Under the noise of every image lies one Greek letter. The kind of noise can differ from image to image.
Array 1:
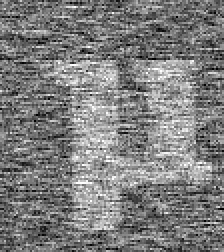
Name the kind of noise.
streaked along the rows
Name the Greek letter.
mu
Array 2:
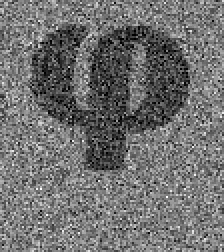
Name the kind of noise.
low rank plus noise
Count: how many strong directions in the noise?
one
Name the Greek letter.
phi
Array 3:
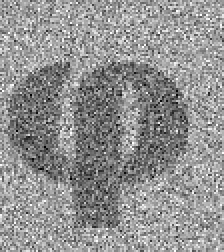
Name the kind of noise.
low rank plus noise
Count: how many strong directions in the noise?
three or four
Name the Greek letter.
phi
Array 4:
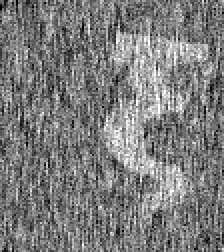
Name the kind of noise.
streaked along the columns
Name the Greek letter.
xi
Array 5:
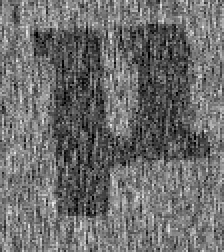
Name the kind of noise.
streaked along the columns
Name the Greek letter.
mu
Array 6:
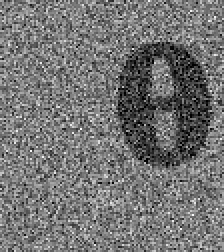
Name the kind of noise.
low rank plus noise
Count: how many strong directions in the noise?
two
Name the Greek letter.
theta
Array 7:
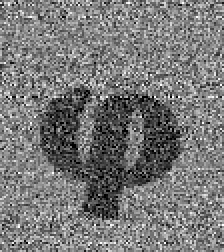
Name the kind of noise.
rows of uneven size
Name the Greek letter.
phi
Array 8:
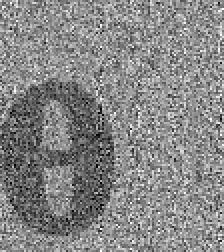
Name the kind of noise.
columns of uneven size
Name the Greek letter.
theta
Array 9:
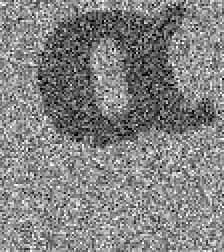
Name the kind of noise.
independent entries
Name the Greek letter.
alpha
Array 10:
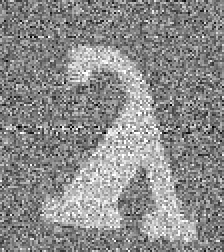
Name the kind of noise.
rows of uneven size
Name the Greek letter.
lambda
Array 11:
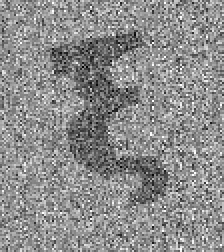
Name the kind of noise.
columns of uneven size
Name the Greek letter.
xi
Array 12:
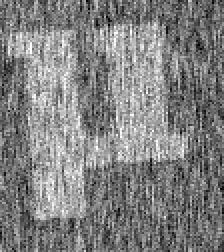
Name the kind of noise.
streaked along the columns
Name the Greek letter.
mu
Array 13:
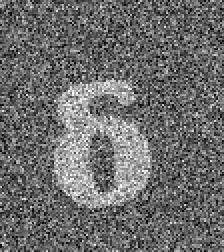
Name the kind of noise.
independent entries
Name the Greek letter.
delta
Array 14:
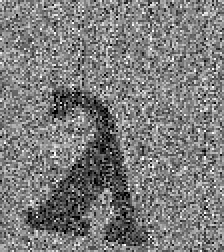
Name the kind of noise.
columns of uneven size
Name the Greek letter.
lambda
